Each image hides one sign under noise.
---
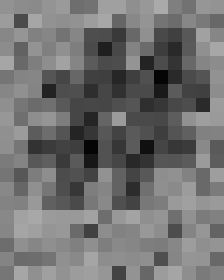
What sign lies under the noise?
hash sign
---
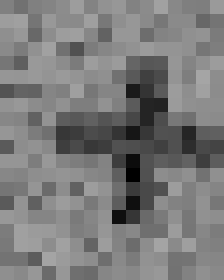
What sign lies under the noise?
plus sign
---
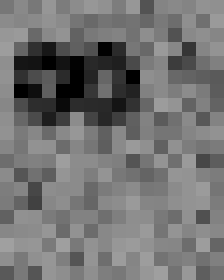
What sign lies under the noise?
infinity sign
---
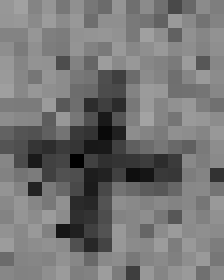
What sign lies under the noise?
plus sign
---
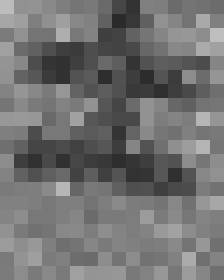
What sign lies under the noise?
plus-minus sign
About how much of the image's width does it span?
nearly all
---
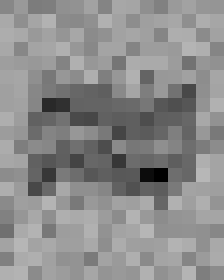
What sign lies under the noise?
approximately sign
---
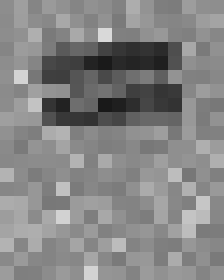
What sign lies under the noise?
equals sign
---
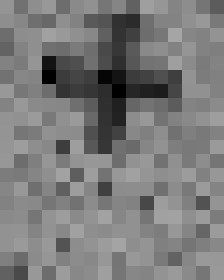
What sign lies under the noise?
plus sign
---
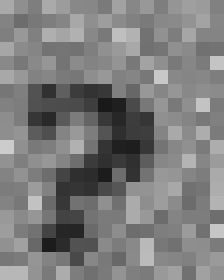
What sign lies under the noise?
question mark
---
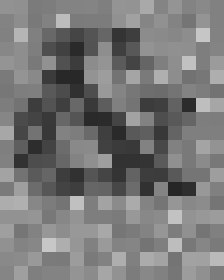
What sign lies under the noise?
ampersand
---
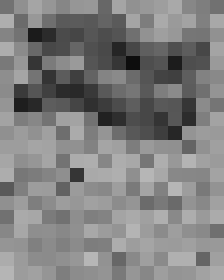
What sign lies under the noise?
approximately sign
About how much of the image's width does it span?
nearly all
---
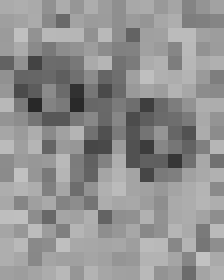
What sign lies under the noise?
percent sign
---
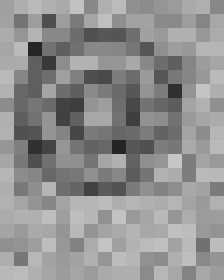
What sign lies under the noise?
at sign
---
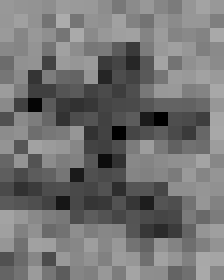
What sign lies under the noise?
plus-minus sign
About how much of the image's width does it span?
nearly all
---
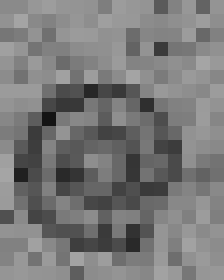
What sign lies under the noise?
at sign
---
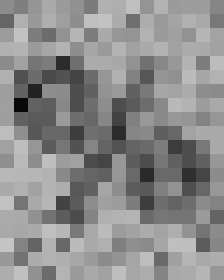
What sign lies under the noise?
percent sign
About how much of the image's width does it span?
nearly all
